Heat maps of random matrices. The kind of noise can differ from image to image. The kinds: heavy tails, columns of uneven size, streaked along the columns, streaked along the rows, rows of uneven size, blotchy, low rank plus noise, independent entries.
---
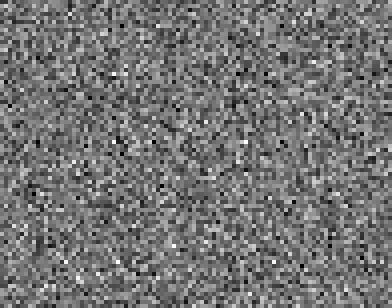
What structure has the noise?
independent entries
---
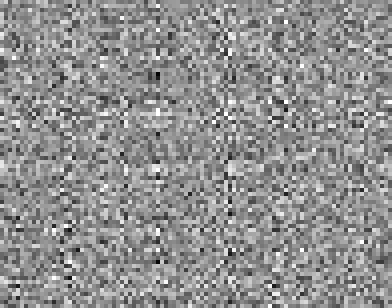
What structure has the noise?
low rank plus noise
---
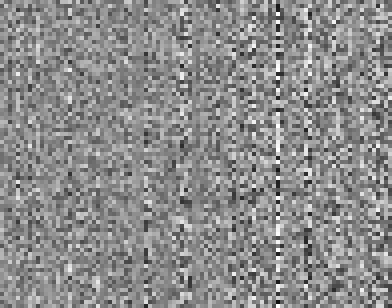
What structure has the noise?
columns of uneven size
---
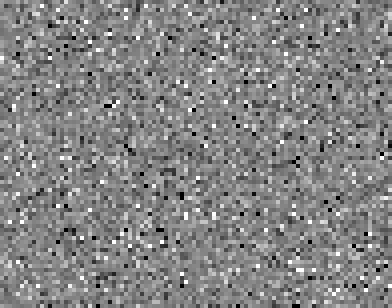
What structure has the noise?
heavy tails
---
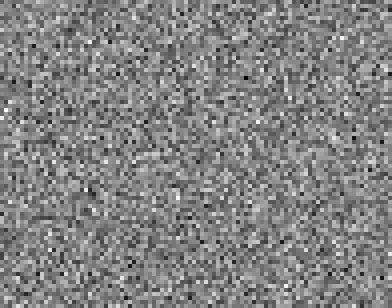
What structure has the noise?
independent entries
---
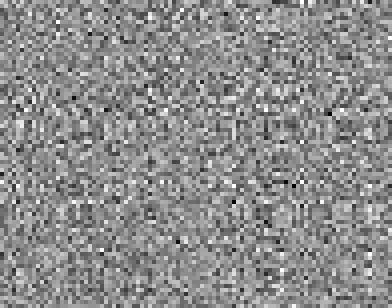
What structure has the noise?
low rank plus noise
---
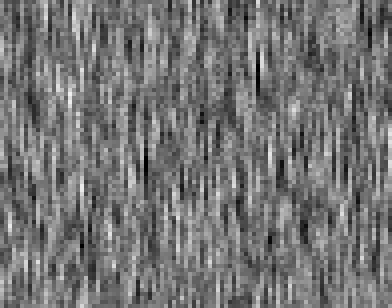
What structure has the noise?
streaked along the columns
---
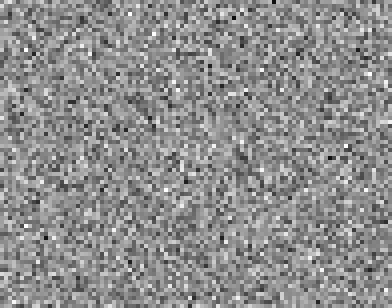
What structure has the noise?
independent entries
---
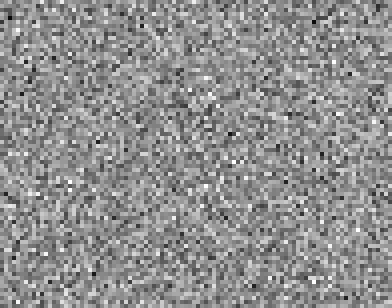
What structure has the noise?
independent entries
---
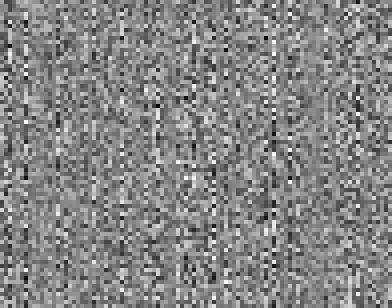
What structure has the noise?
columns of uneven size
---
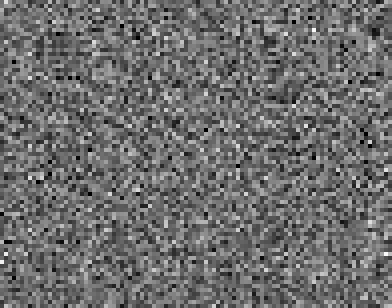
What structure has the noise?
low rank plus noise
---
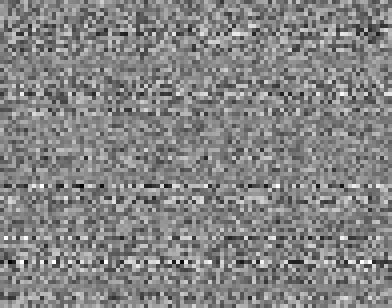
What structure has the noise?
rows of uneven size
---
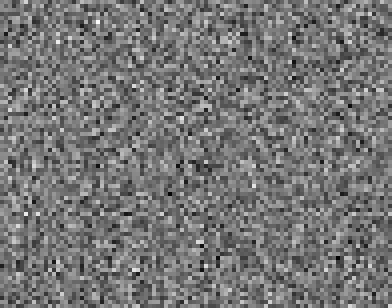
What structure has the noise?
low rank plus noise
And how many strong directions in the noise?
five to eight
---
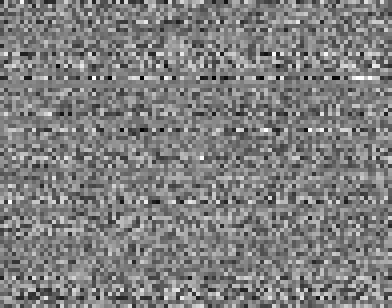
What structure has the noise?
rows of uneven size
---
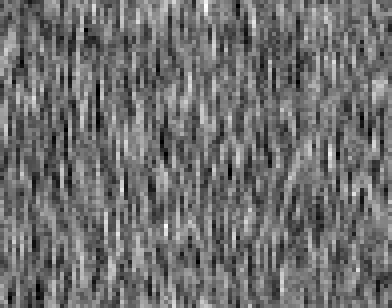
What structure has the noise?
streaked along the columns
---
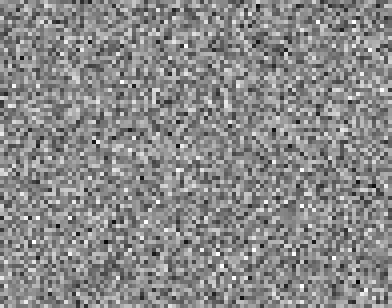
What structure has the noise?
independent entries
